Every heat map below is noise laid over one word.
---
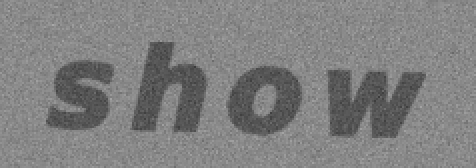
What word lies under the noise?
show
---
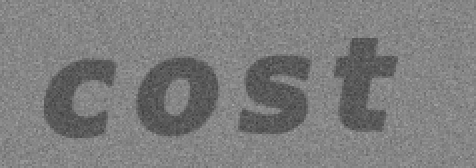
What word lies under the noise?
cost
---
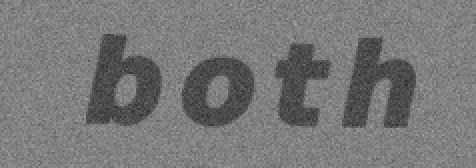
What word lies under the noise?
both
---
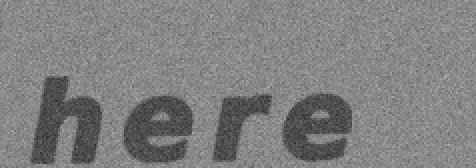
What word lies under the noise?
here
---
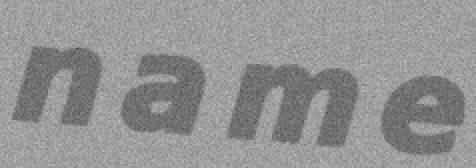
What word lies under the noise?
name
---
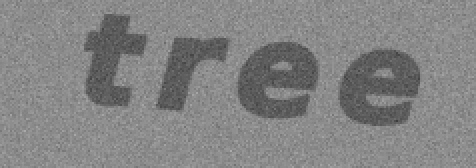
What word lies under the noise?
tree
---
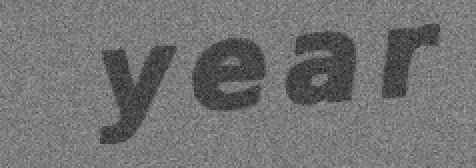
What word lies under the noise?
year
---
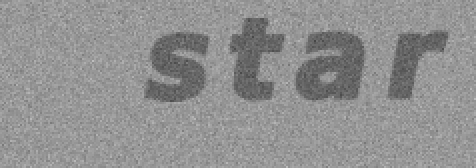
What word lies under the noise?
star
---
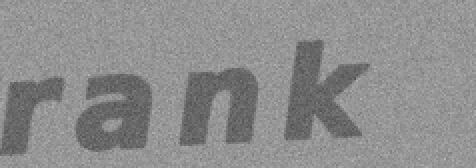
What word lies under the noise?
rank
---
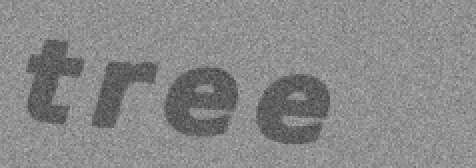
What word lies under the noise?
tree
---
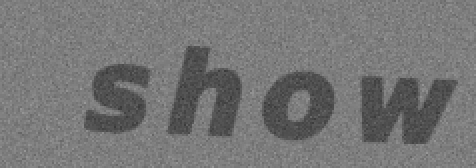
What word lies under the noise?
show
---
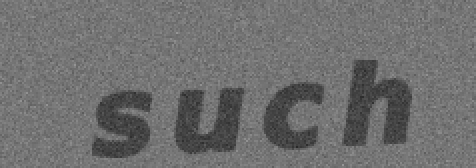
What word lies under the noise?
such
